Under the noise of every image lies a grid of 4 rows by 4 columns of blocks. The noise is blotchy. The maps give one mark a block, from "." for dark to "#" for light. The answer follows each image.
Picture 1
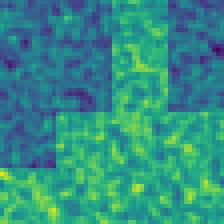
. . # .
. . # .
. # # #
# # # #
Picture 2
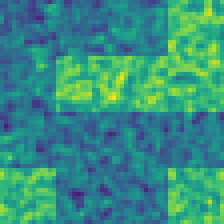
. . . #
. # # #
. . . .
# . . #
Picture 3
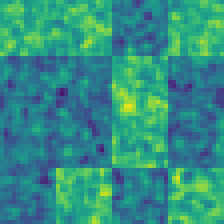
# # . #
. . # .
. . # .
. # . #
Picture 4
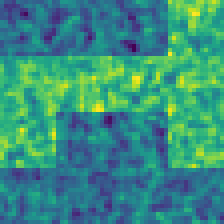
. . . #
# # # #
# . . #
. . . .
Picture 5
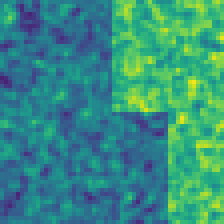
. . # #
. . # #
. . . #
. . . #
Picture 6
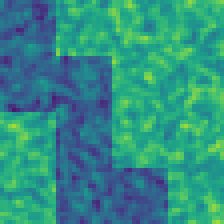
. # # #
. . # #
# . # #
# . . #
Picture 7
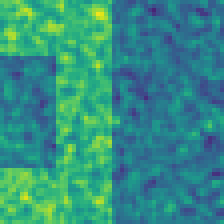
# # . .
. # . .
. # . .
# # . .
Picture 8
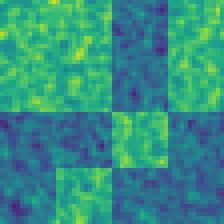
# # . #
# # . #
. . # .
. # . .
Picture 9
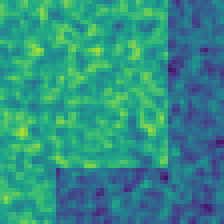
# # # .
# # # .
# # # .
# . . .
